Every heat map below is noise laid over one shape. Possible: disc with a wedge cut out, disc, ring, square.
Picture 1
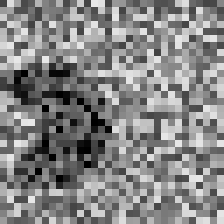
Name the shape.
disc with a wedge cut out
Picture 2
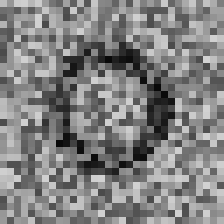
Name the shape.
ring
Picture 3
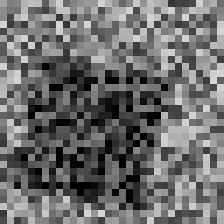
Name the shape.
square
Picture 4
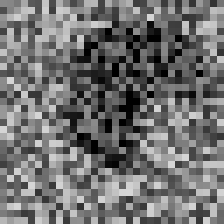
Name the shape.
disc with a wedge cut out
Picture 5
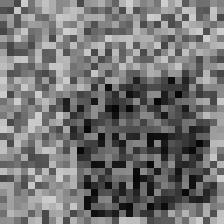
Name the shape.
square
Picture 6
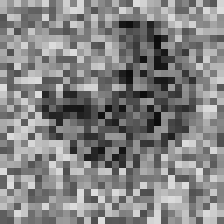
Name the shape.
disc with a wedge cut out
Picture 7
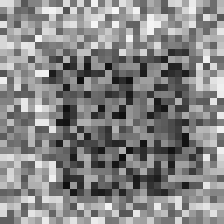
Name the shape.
square
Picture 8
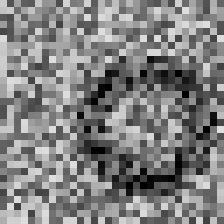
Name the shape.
ring
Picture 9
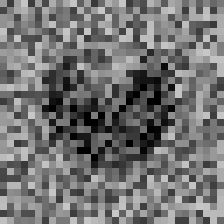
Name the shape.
disc with a wedge cut out
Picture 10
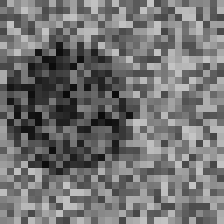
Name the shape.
disc
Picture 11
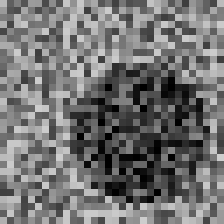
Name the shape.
disc
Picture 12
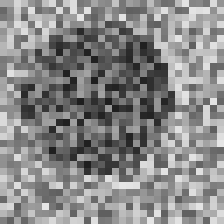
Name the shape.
disc
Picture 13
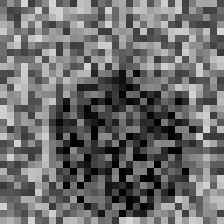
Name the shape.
disc
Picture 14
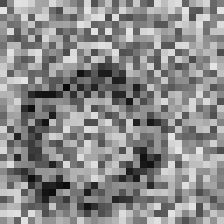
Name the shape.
ring
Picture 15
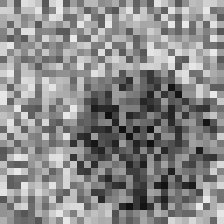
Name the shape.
disc
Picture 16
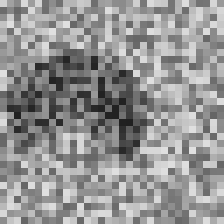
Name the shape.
disc with a wedge cut out
